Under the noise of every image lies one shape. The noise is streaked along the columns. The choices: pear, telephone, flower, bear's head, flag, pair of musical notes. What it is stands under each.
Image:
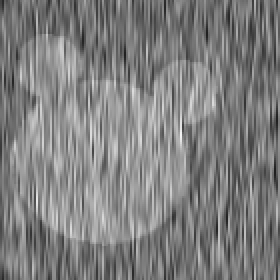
bear's head
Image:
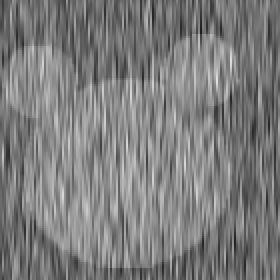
bear's head
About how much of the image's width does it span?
nearly all
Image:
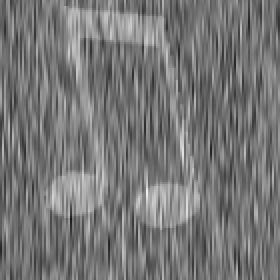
pair of musical notes
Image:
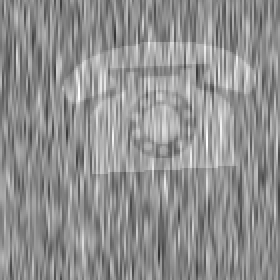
telephone
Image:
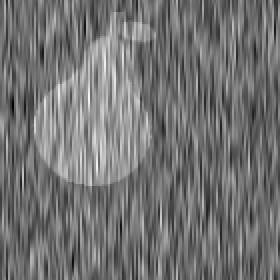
pear
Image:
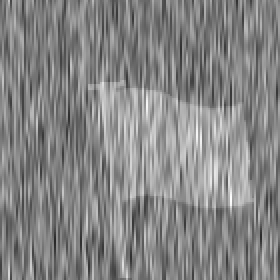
flag
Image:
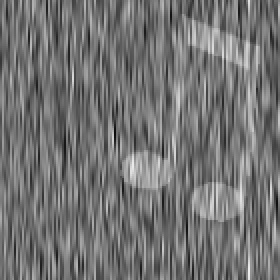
pair of musical notes
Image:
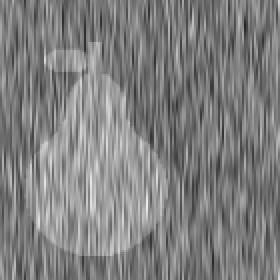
pear
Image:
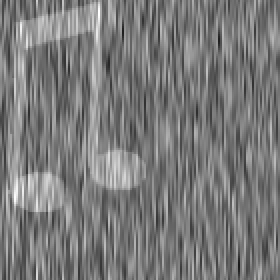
pair of musical notes
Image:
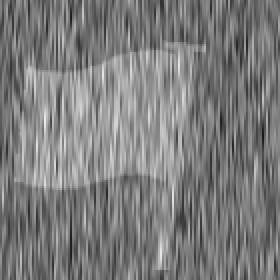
flag
